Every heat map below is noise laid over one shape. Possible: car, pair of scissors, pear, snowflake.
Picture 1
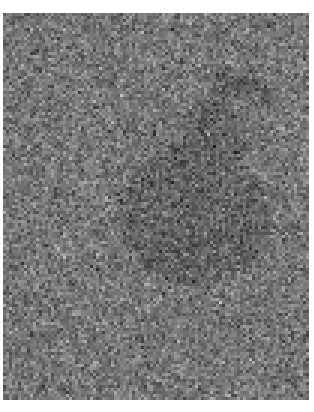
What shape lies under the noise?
pear
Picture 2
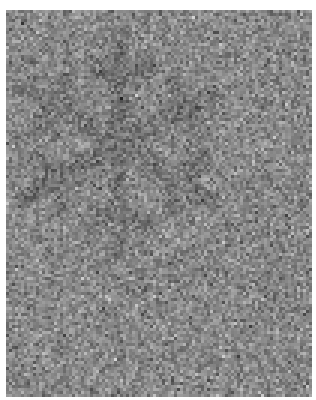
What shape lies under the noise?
snowflake
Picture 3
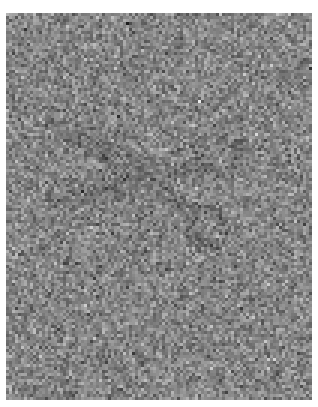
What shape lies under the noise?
pair of scissors
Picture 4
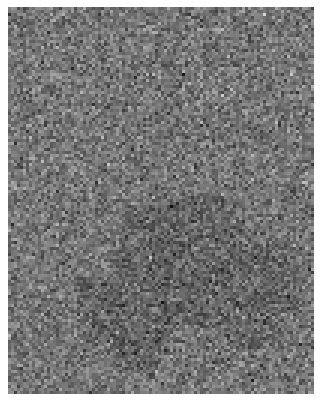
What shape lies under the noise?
car
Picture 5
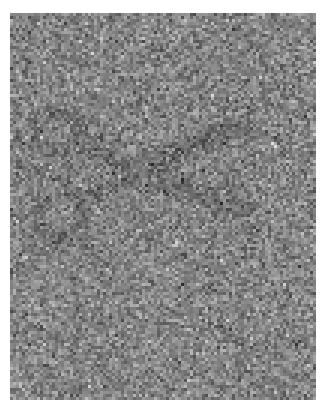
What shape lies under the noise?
pair of scissors
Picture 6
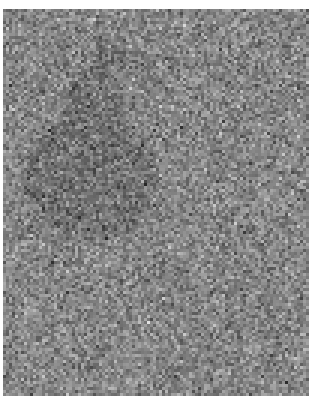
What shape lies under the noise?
pear
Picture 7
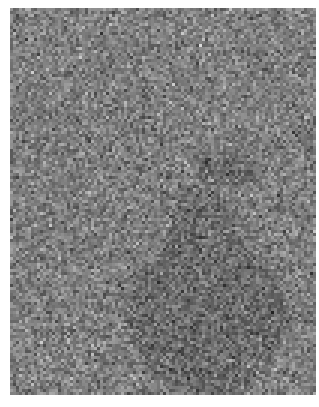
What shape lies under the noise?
pear
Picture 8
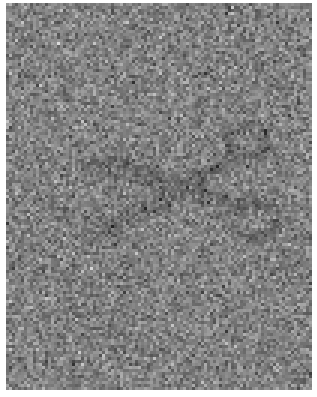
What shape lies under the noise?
pair of scissors
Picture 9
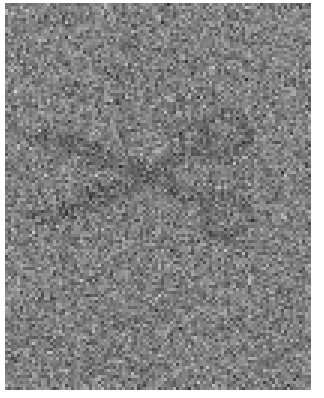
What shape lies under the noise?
pair of scissors
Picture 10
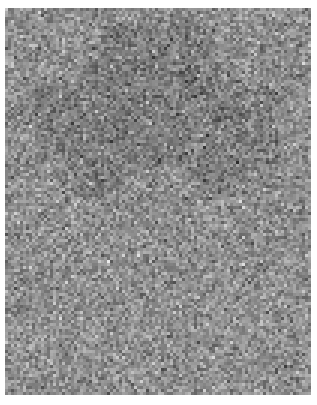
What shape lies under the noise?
car
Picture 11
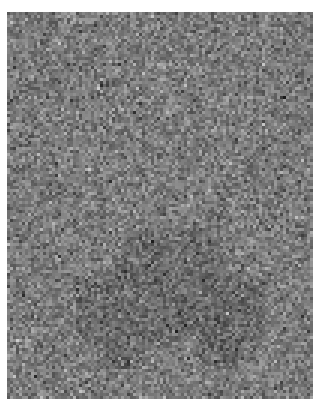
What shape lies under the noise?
car
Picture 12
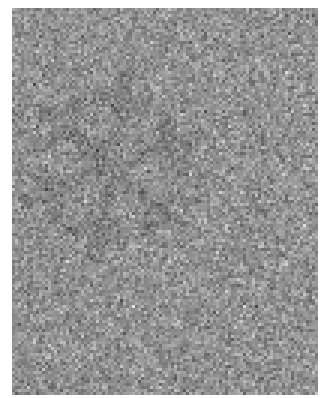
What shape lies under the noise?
snowflake
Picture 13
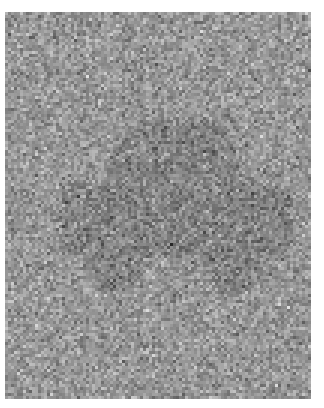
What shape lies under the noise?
car
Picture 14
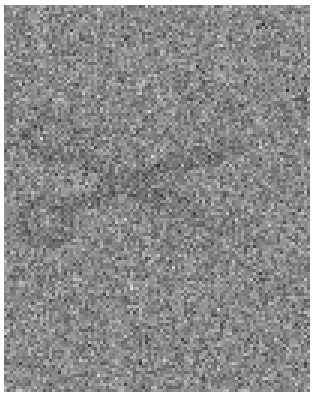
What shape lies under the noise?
pair of scissors
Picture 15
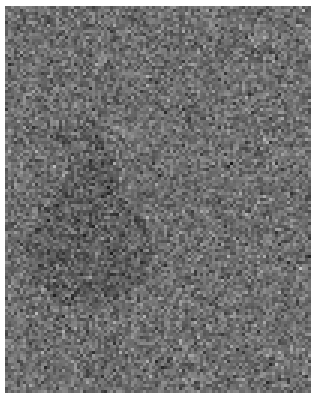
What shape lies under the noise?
pear
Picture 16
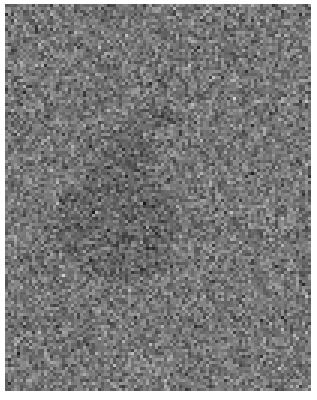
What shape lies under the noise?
pear
